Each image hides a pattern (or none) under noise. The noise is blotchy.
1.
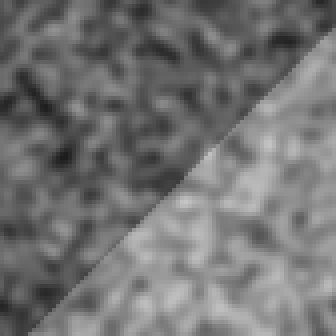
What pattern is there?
a sharp edge
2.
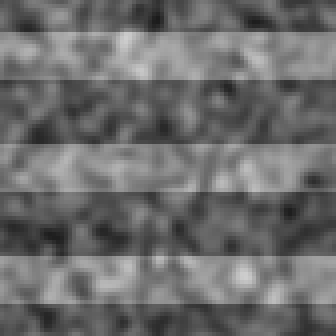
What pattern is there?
horizontal stripes
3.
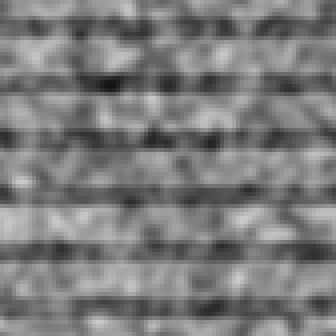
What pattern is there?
horizontal stripes
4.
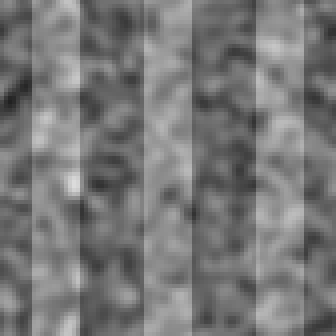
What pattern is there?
vertical stripes
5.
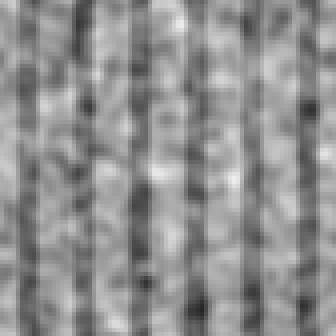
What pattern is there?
vertical stripes
